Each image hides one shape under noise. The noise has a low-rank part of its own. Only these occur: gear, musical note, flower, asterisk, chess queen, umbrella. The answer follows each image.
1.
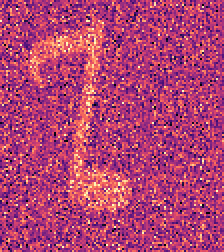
musical note
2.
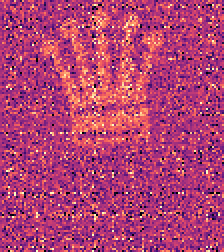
chess queen
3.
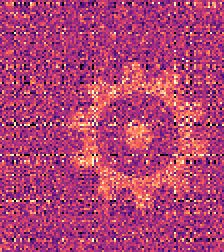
gear
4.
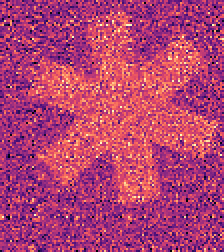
asterisk
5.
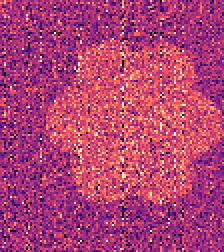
flower
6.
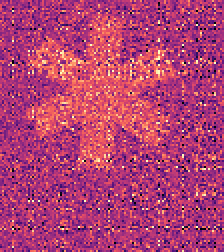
asterisk
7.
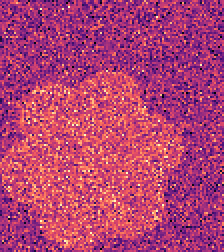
flower
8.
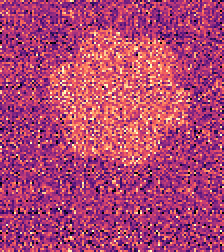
flower
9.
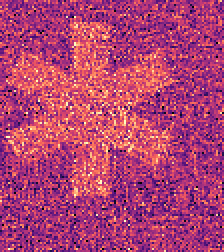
asterisk
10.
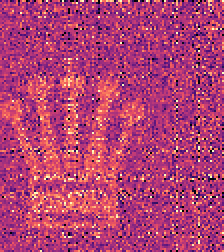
chess queen
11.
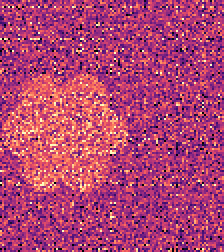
flower
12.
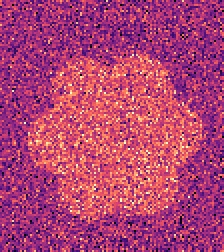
flower
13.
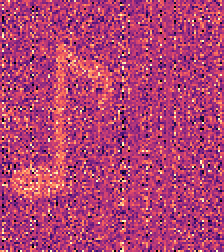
musical note
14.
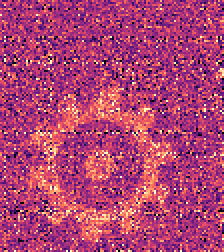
gear
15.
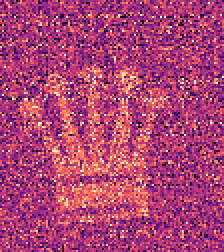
chess queen
